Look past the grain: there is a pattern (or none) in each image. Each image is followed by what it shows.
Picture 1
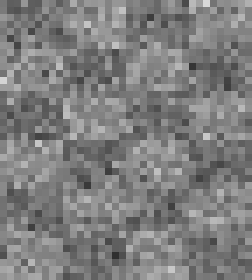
a checkerboard
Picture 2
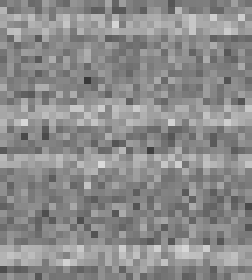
bands of rows
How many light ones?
4
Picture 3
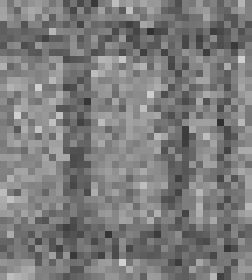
bands of rows crossing bands of columns
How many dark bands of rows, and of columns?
2 and 3
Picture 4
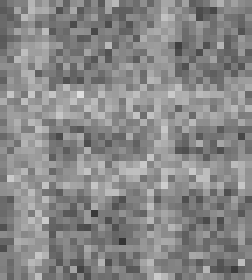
bands of rows crossing bands of columns
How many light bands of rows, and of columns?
2 and 2
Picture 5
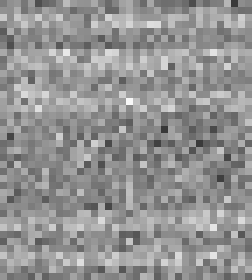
bands of rows
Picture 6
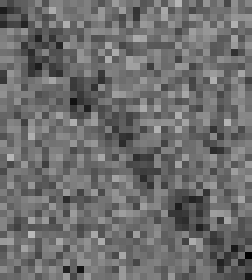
blocks along the diagonal
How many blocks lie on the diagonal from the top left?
7
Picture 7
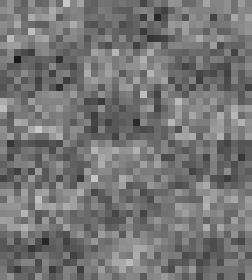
a checkerboard
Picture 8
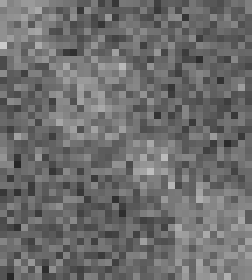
blocks along the diagonal
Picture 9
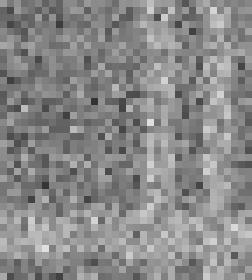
bands of rows crossing bands of columns
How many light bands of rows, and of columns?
1 and 2
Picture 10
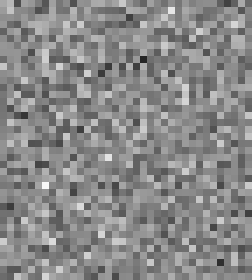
only noise
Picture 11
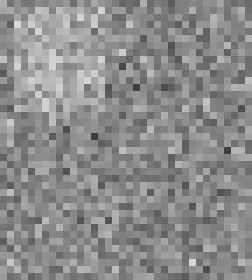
one block
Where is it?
top left
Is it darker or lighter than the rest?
lighter
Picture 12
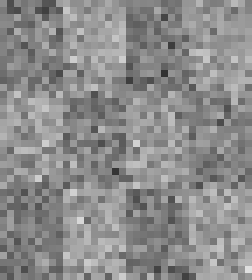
a checkerboard
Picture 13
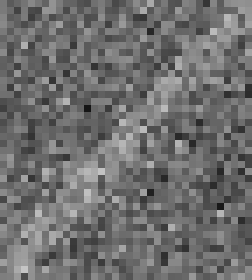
a diagonal band
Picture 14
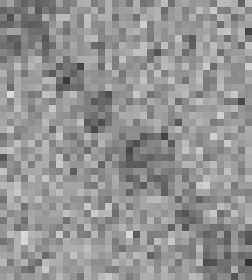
blocks along the diagonal
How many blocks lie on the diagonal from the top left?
6
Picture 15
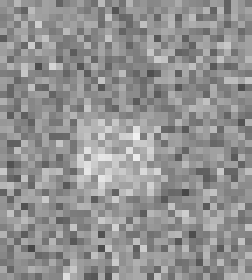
one block
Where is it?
centre
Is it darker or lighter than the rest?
lighter
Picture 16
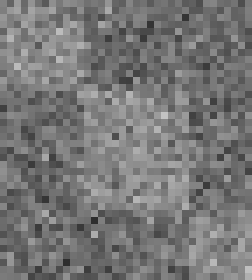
blocks along the diagonal
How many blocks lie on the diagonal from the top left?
3
